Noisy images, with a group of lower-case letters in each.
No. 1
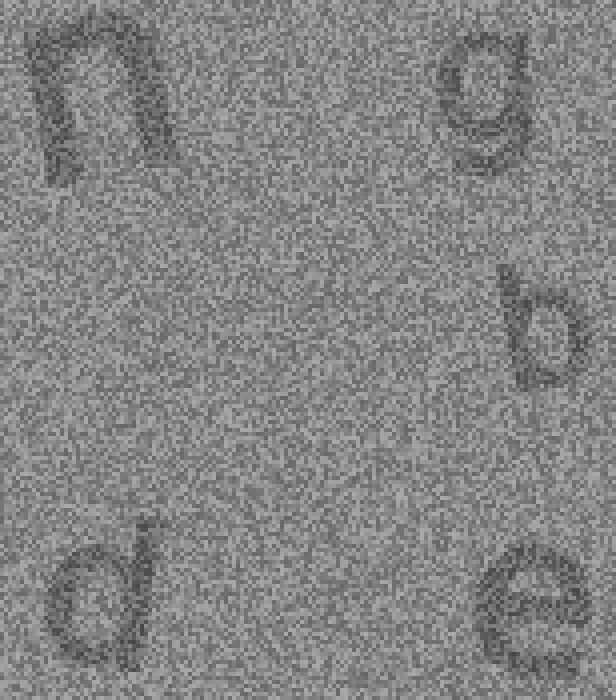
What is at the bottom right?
e
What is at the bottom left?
d
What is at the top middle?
nothing
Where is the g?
top right
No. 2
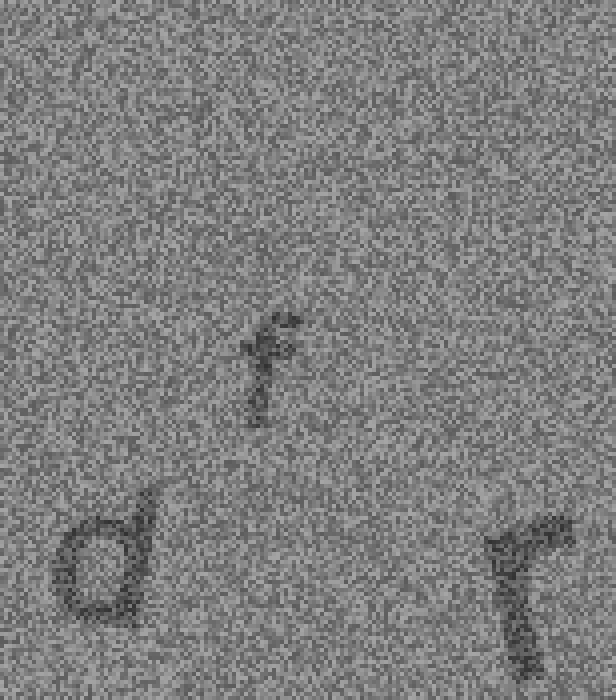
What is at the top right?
nothing
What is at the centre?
f
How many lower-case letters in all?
3
